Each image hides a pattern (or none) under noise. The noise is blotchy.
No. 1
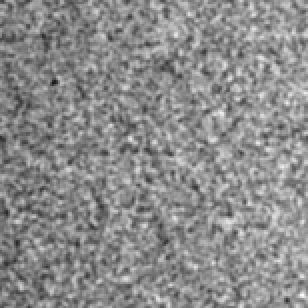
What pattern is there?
a smooth slope
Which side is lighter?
right
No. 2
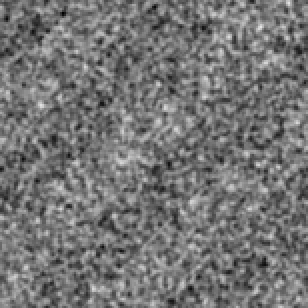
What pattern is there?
diagonal stripes
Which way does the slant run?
bottom left to top right
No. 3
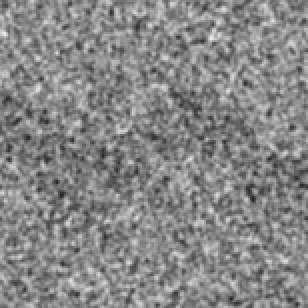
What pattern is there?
a wavy band
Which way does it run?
left to right
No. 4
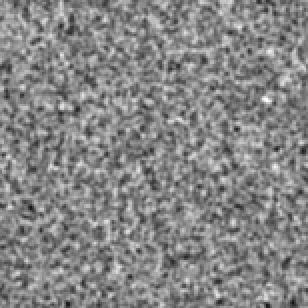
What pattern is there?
only noise
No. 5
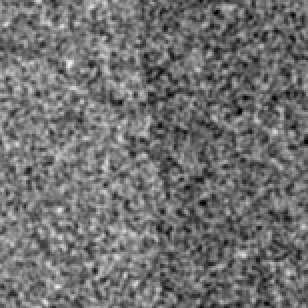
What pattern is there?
a sharp edge
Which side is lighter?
left
